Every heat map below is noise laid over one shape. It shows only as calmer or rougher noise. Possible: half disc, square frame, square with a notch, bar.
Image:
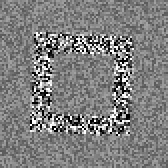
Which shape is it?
square frame
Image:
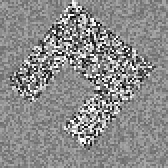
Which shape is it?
square with a notch
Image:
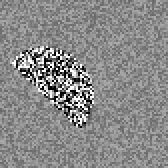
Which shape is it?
half disc
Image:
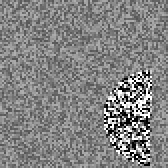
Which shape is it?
half disc
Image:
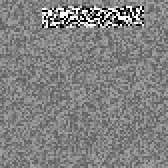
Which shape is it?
bar
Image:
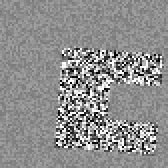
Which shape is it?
square with a notch
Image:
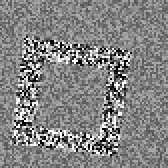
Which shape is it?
square frame
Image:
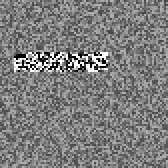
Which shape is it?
bar
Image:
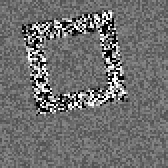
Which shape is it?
square frame
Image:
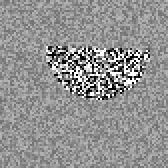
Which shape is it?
half disc
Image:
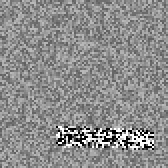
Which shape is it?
bar
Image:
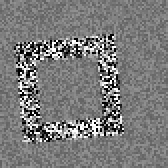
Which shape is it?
square frame
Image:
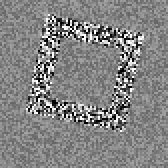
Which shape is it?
square frame
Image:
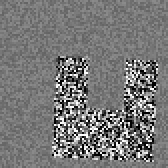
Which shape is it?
square with a notch
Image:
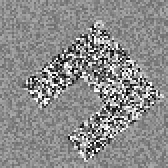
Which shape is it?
square with a notch
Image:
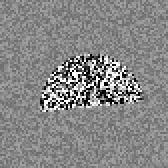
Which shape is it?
half disc
